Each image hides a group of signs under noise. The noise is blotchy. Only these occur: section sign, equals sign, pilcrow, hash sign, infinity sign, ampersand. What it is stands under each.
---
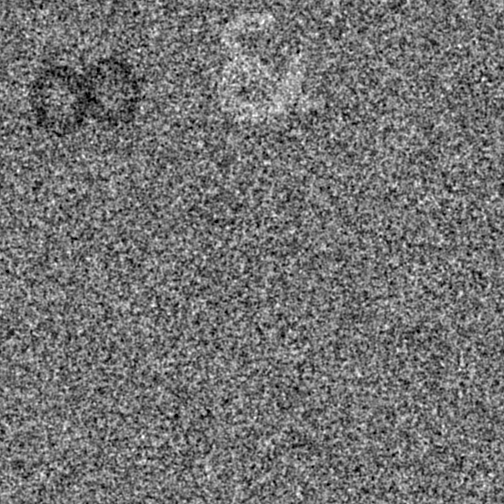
top left: dark infinity sign; top middle: light ampersand
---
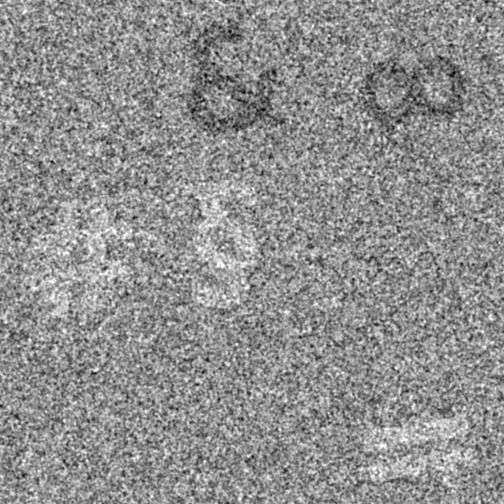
top middle: dark ampersand; top right: dark infinity sign; middle left: light hash sign; centre: light section sign; bottom right: light equals sign
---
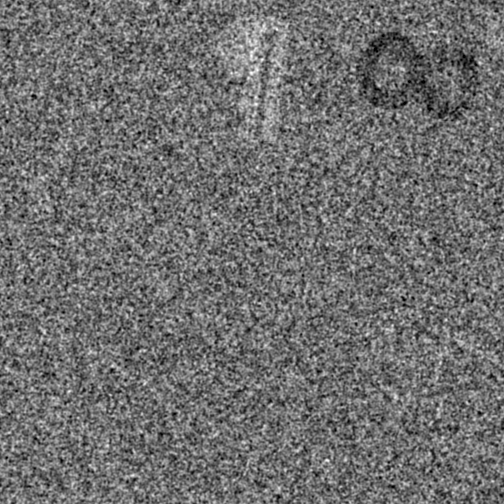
top middle: light pilcrow; top right: dark infinity sign
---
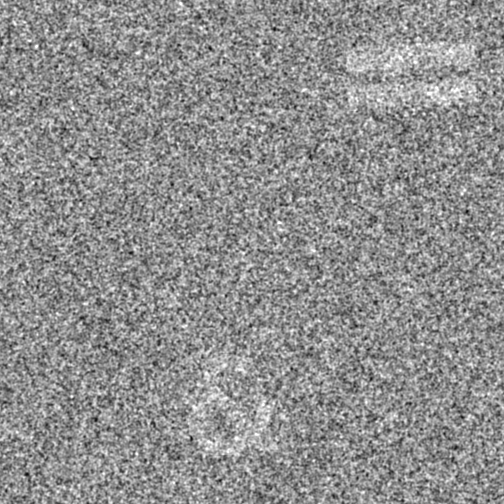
top right: light equals sign; bottom middle: light ampersand
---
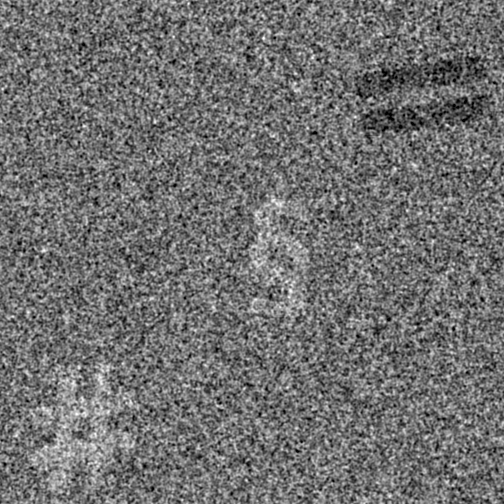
top right: dark equals sign; centre: light section sign; bottom left: light hash sign
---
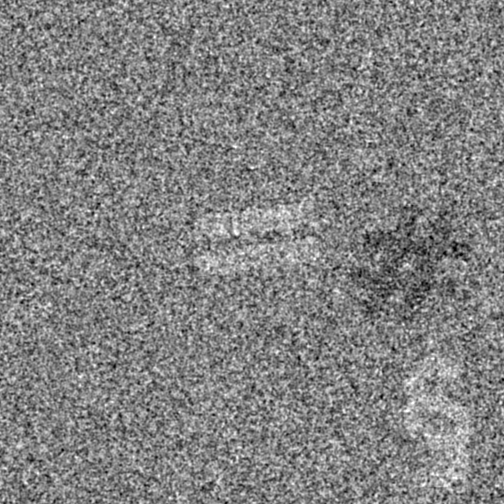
centre: light equals sign; middle right: dark hash sign; bottom right: light section sign
